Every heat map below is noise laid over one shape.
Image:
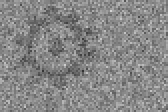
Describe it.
dark gear
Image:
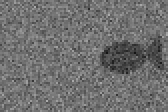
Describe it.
dark fish, middle right
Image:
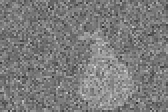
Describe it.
light pear
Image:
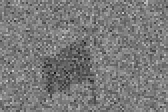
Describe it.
dark flag
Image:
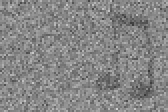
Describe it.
dark pair of musical notes
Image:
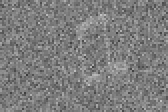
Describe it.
light pair of musical notes
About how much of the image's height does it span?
two thirds
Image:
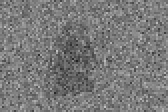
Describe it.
dark chess knight
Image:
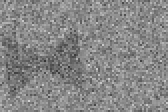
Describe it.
dark bow tie
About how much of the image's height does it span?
two thirds
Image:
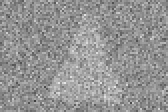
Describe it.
light chess pawn
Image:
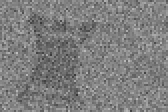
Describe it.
dark chess rook
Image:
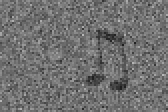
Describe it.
dark pair of musical notes
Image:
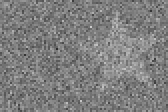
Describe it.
light star
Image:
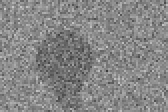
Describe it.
dark light bulb
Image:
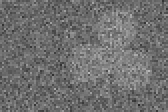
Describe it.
light club
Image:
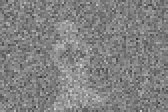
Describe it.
light chess bishop
